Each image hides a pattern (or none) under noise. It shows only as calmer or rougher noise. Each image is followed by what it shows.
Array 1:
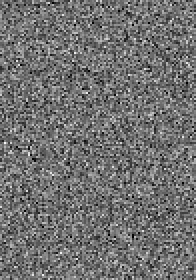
only noise
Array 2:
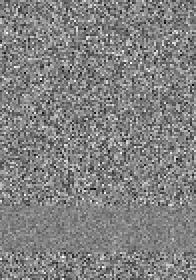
one horizontal stripe
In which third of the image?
bottom
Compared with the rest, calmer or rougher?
calmer
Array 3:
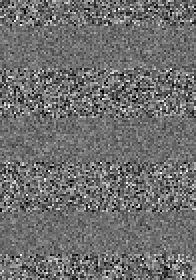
horizontal stripes
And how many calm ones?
3
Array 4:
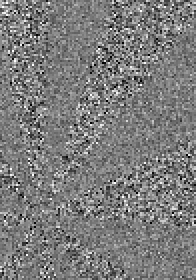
spokes from one point
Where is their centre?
bottom left
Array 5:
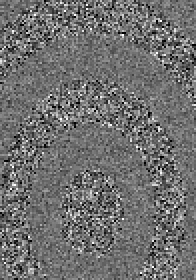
rings round one point
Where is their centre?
bottom middle
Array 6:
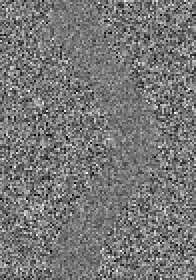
a wavy band
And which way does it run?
top to bottom
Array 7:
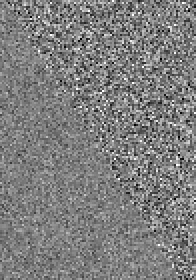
a sharp edge
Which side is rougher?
top right
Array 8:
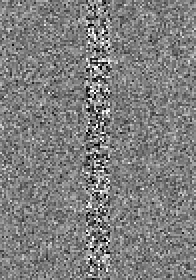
one vertical stripe
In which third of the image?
middle
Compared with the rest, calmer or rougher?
rougher
